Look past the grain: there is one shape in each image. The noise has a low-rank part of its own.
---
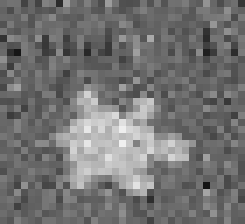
light turtle
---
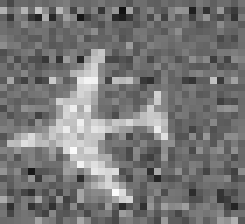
light airplane
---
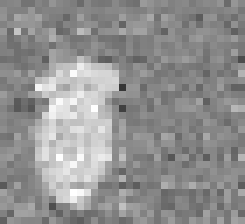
light footprint
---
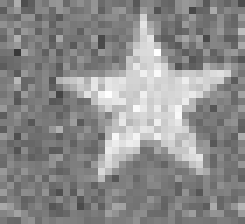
light star
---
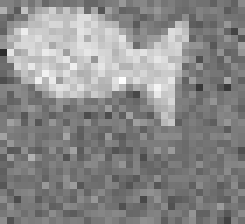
light fish
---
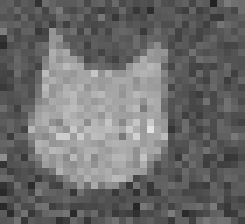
light cat's head
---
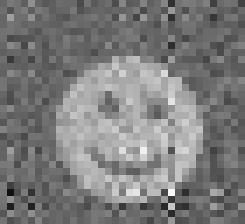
light smiling face
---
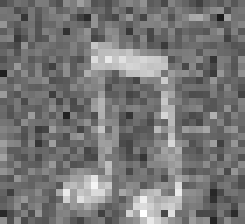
light pair of musical notes
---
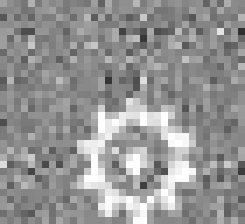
light gear
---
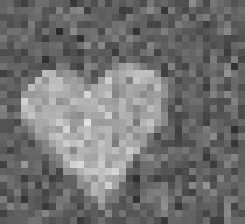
light heart
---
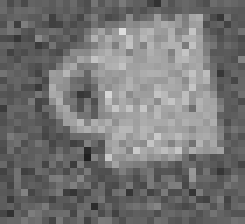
light cup
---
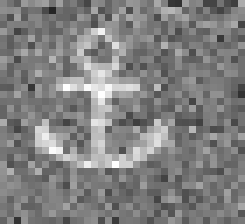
light anchor
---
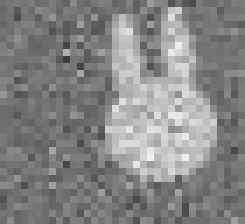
light rabbit's head
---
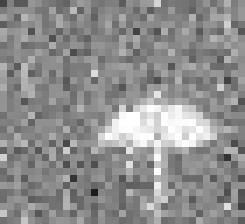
light umbrella
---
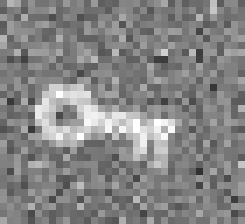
light key
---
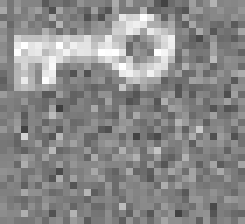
light key
